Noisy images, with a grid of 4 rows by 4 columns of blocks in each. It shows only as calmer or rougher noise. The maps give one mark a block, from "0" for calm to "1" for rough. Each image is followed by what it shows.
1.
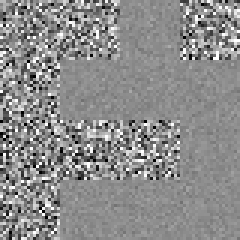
1 1 0 1
1 0 0 0
1 1 1 0
1 0 0 0
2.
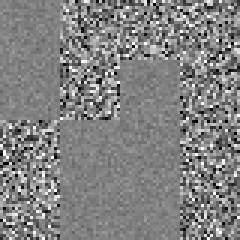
0 1 1 1
0 1 0 1
1 0 0 1
1 0 0 1
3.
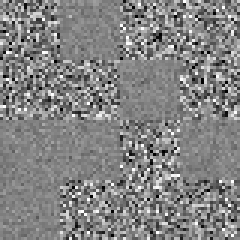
1 0 1 1
1 1 0 1
0 0 1 0
0 1 1 1
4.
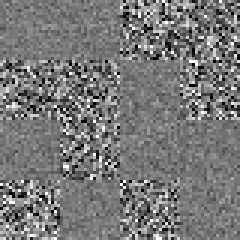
0 0 1 1
1 1 0 1
0 1 0 0
1 0 1 0
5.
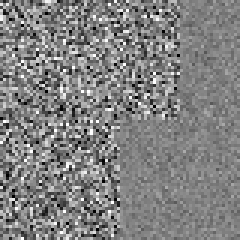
1 1 1 0
1 1 1 0
1 1 0 0
1 1 0 0
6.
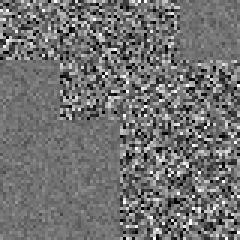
1 1 1 0
0 1 1 1
0 0 1 1
0 0 1 1
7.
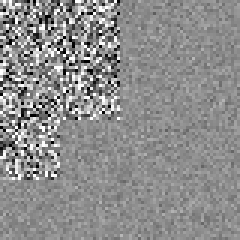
1 1 0 0
1 1 0 0
1 0 0 0
0 0 0 0
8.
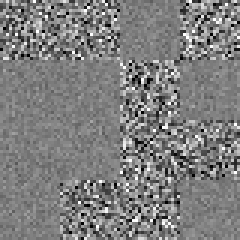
1 1 0 1
0 0 1 0
0 0 1 1
0 1 1 0
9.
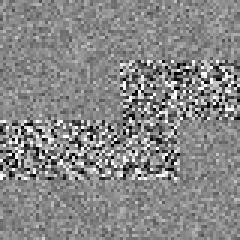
0 0 0 0
0 0 1 1
1 1 1 0
0 0 0 0
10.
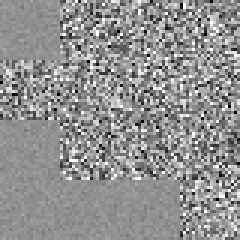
0 1 1 1
1 1 1 1
0 1 1 1
0 0 0 1
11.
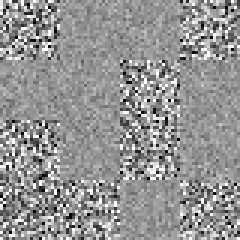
1 0 0 1
0 0 1 0
1 0 1 0
1 1 0 1
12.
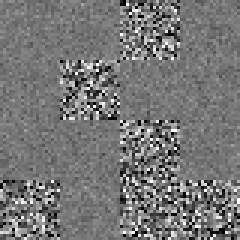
0 0 1 0
0 1 0 0
0 0 1 0
1 0 1 1
